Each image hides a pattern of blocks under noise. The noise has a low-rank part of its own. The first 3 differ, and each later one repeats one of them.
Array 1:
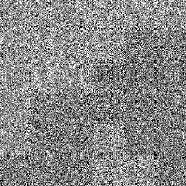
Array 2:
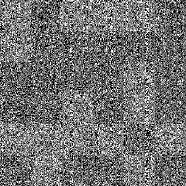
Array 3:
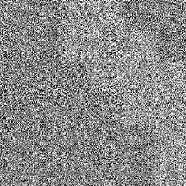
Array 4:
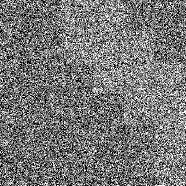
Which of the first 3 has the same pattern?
3
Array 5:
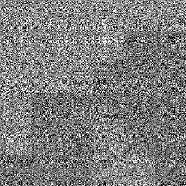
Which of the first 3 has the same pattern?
1
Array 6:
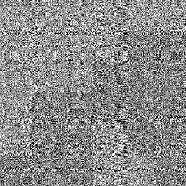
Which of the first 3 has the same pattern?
1
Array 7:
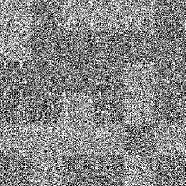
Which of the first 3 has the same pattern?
2
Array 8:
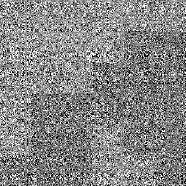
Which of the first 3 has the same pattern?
1
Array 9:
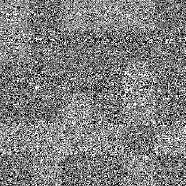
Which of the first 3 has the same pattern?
2
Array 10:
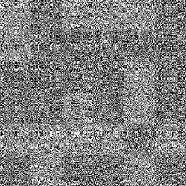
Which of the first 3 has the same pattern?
2
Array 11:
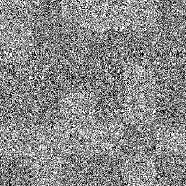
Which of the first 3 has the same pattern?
2
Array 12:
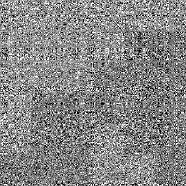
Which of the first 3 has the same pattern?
1
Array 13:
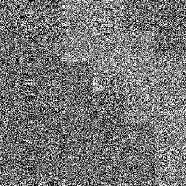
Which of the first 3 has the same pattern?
3
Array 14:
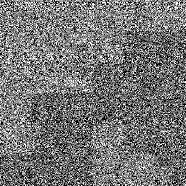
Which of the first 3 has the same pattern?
1
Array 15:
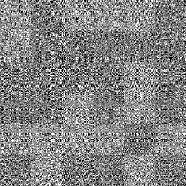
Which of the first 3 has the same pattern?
2
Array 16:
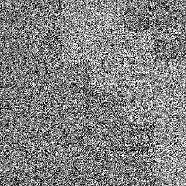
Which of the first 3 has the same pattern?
3
